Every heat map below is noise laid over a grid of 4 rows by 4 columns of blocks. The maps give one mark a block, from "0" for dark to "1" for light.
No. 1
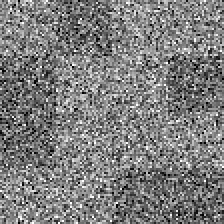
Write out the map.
1 0 1 1
0 1 1 0
0 1 1 1
1 1 0 0
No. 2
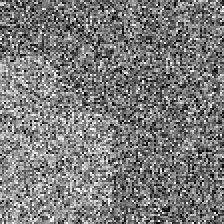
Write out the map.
0 0 0 0
1 0 0 0
1 1 0 0
1 1 0 0
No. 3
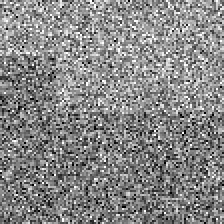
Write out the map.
1 1 1 1
0 1 1 1
0 0 0 0
0 0 0 0
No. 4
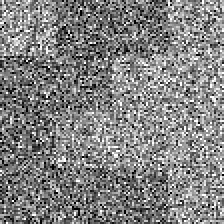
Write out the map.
1 0 0 1
0 0 1 1
0 1 1 1
0 0 0 1
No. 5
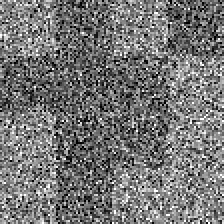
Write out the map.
1 0 1 0
0 0 0 1
1 0 0 1
1 0 1 1
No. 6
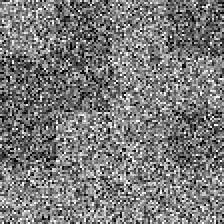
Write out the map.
1 0 1 0
0 0 1 1
0 1 1 0
1 1 1 1
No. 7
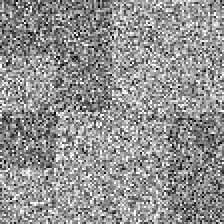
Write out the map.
0 0 1 1
1 0 1 1
0 1 1 0
1 1 1 0
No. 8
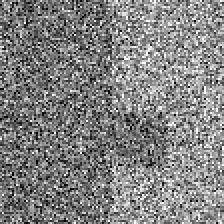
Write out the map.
0 0 1 1
0 0 1 1
0 0 0 1
0 0 1 1
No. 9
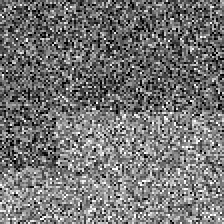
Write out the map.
0 0 0 0
0 0 0 0
0 1 1 1
1 1 1 1
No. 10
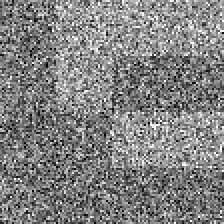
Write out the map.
0 1 1 1
0 1 0 0
0 0 1 1
0 0 0 0
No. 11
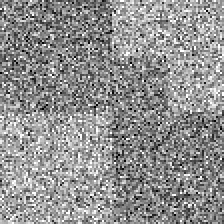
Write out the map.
0 0 1 1
0 0 0 1
1 1 0 0
1 1 0 0
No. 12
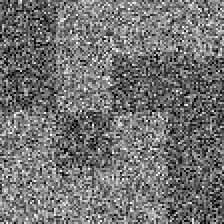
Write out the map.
0 1 1 1
0 1 0 0
1 0 1 0
1 1 1 0
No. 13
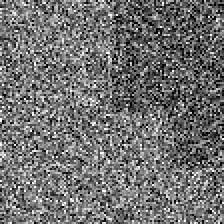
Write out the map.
1 1 0 0
1 1 0 0
1 1 1 0
1 1 1 1
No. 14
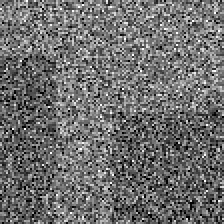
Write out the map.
1 1 1 1
0 1 1 1
0 1 0 0
0 1 0 0
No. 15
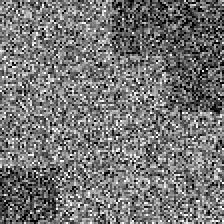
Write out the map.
1 1 0 0
1 1 1 0
1 1 1 1
0 1 1 1
